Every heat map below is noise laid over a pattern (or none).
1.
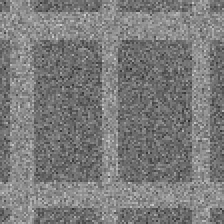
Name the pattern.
bands of rows crossing bands of columns
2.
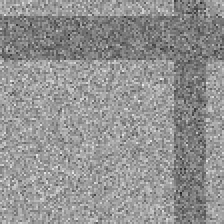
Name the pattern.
bands of rows crossing bands of columns
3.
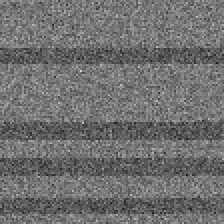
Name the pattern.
bands of rows
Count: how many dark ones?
4
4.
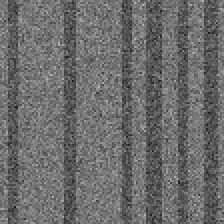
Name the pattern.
bands of columns
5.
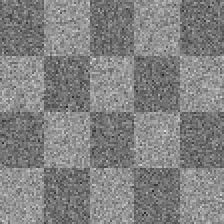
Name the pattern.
a checkerboard
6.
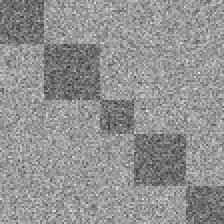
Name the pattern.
blocks along the diagonal
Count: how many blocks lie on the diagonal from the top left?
5
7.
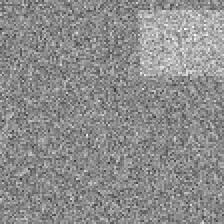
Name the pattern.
one block
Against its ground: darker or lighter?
lighter
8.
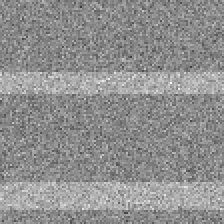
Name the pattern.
bands of rows
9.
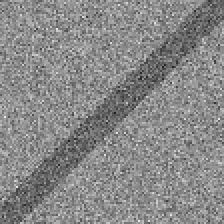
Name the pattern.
a diagonal band
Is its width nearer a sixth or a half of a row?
a sixth
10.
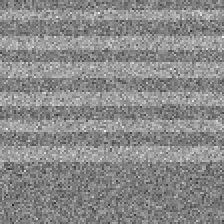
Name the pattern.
bands of rows
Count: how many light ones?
6
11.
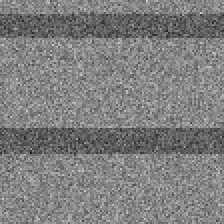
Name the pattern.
bands of rows
